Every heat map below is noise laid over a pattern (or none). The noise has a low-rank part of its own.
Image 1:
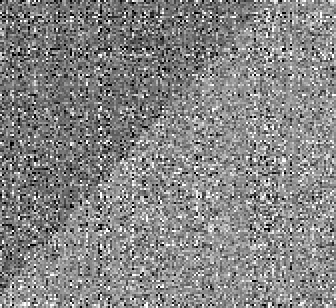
a sharp edge
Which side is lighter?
bottom right
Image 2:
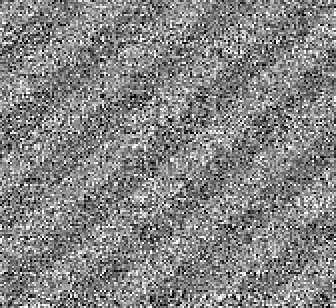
diagonal stripes
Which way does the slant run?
bottom left to top right
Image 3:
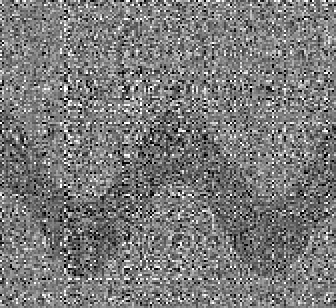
a wavy band
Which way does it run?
left to right
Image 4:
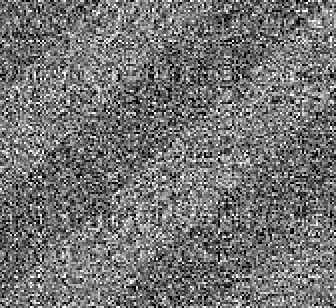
diagonal stripes
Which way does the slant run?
bottom left to top right
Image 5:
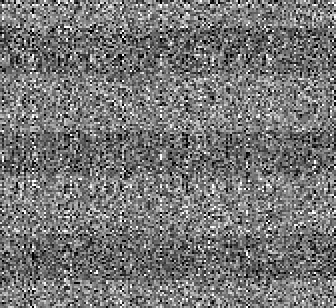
horizontal stripes
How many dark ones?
3
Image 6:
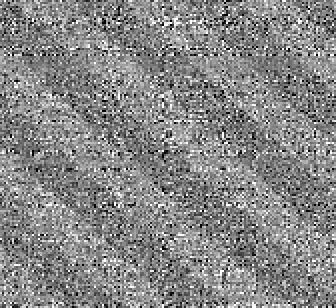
diagonal stripes
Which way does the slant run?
top left to bottom right
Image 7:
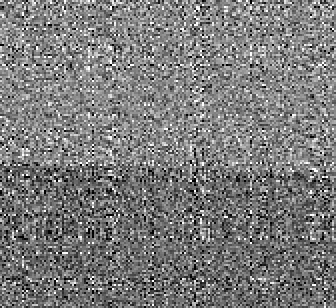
a sharp edge
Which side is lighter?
top
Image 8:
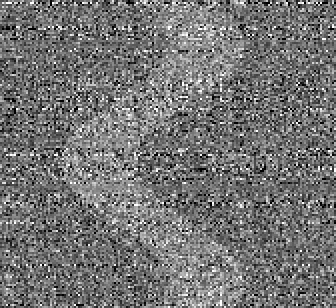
a wavy band
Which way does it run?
top to bottom
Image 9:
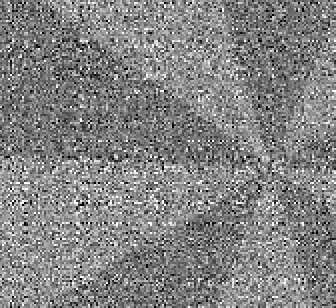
spokes from one point
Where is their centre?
middle right
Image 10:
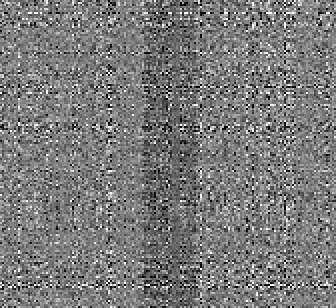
one vertical stripe
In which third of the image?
middle
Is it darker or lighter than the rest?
darker
